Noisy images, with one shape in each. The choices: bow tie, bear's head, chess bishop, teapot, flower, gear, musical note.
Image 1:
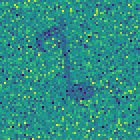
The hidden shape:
musical note
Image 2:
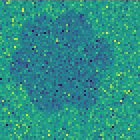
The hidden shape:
flower
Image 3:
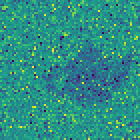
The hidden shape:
teapot
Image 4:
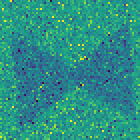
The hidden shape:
bow tie
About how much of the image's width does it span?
nearly all
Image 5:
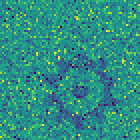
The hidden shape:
gear
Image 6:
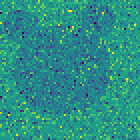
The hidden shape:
bear's head
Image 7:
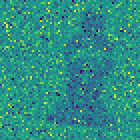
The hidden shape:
chess bishop
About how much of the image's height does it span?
nearly all
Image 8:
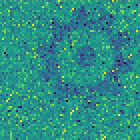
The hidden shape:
gear
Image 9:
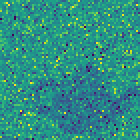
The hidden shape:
teapot
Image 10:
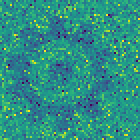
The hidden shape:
gear
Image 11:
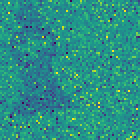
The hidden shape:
chess bishop
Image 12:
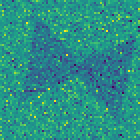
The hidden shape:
bow tie
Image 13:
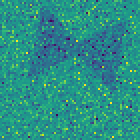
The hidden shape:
bow tie
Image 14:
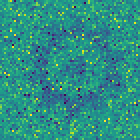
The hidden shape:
gear
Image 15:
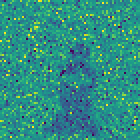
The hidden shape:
chess bishop
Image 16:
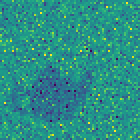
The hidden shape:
teapot
